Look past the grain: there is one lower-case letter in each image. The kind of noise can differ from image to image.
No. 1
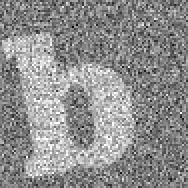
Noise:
low rank plus noise
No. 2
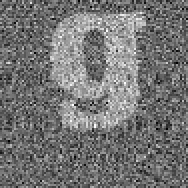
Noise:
low rank plus noise
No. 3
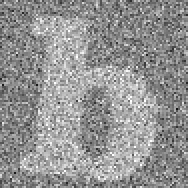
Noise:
independent entries
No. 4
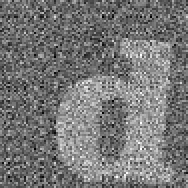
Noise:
low rank plus noise
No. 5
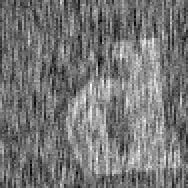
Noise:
streaked along the columns
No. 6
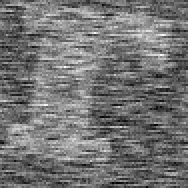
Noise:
streaked along the rows
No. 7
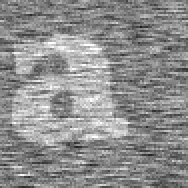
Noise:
streaked along the rows
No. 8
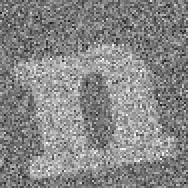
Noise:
independent entries
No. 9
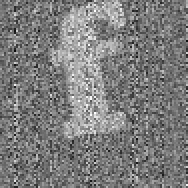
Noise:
columns of uneven size
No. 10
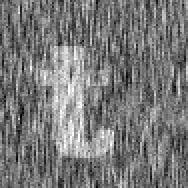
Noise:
streaked along the columns
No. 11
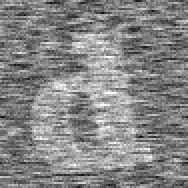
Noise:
streaked along the rows
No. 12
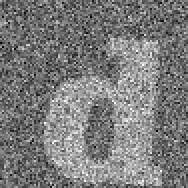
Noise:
independent entries
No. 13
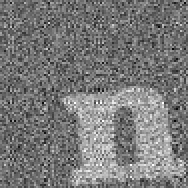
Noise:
low rank plus noise
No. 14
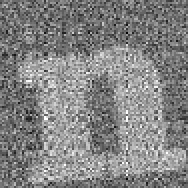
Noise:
low rank plus noise
